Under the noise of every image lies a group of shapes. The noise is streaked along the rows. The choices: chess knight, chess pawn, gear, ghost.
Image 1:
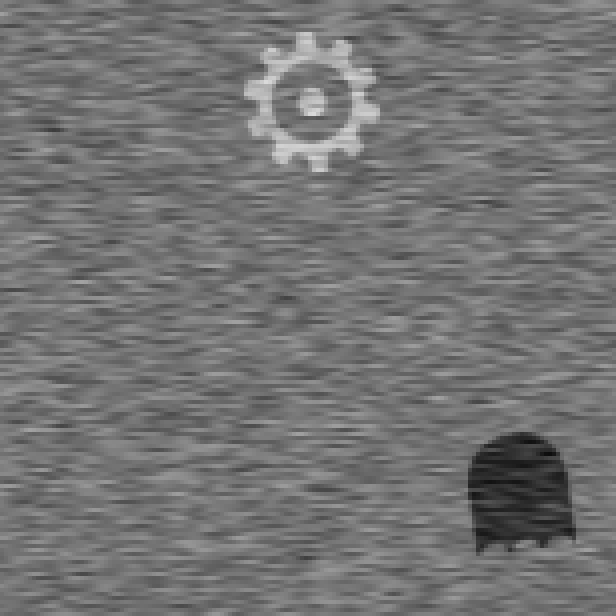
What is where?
top middle: light gear; bottom right: dark ghost
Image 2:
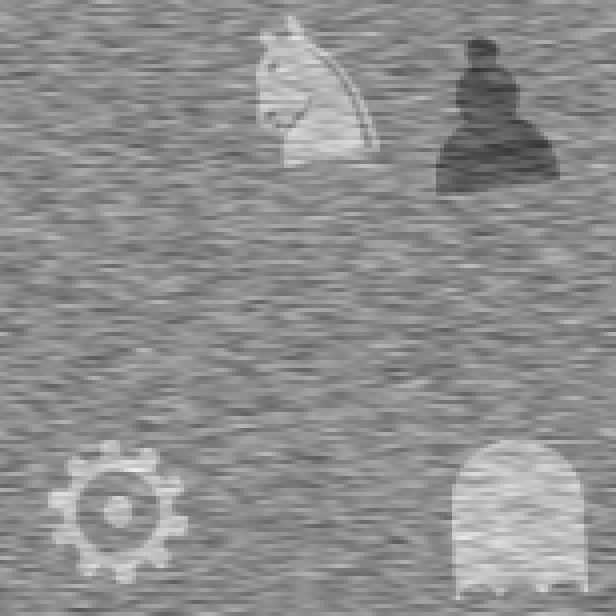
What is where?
top middle: light chess knight; top right: dark chess pawn; bottom left: light gear; bottom right: light ghost
